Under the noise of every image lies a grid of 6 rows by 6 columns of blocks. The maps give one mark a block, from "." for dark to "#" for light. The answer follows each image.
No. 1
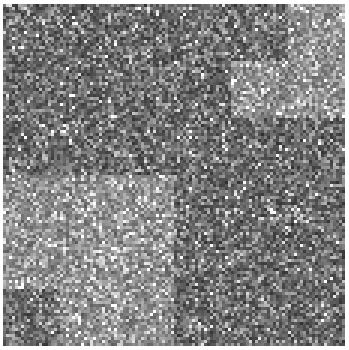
. . . . . #
. . . . # #
. . . . . .
# # # . . .
# # # . . .
. # # . . .
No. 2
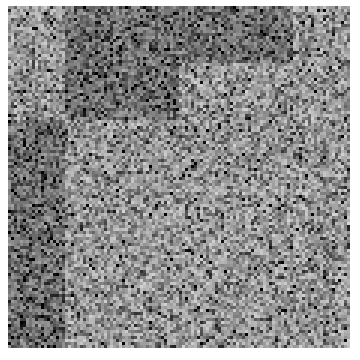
# . . . . #
# . . # # #
. # # # # #
. # # # # #
. # # # # #
. # # # # #
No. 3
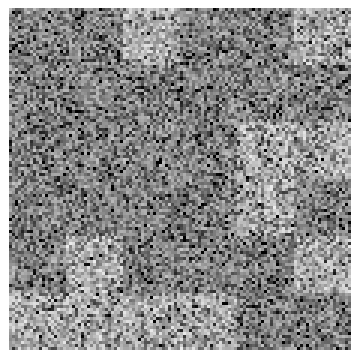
. . # . . #
. . . . . .
. . . . # #
. . . . # .
. # . . . #
# # # # . .
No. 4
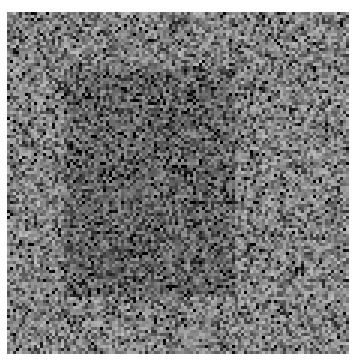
# # # # # #
# . . . # #
# . . . # #
# . . . # #
# . . . # #
# # # # # #
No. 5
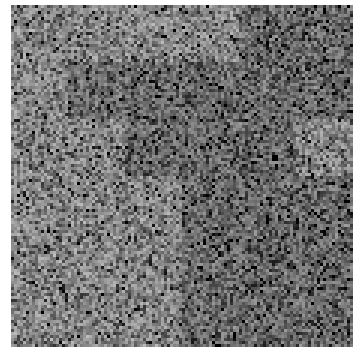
# # # # . .
# . . . . .
# # . . . #
# # # . . .
# # # . . .
# # # . . .
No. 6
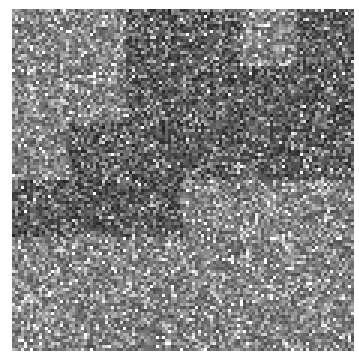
# # . . # .
# # . . . .
# . . . . .
. . . # # #
# # # # # #
# # # # # #
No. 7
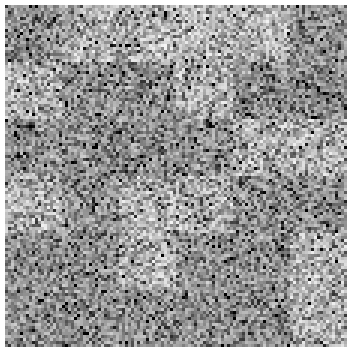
. # # # # .
# . . # . .
. . . . # #
# . # # . .
. . # . . #
. . . . . #
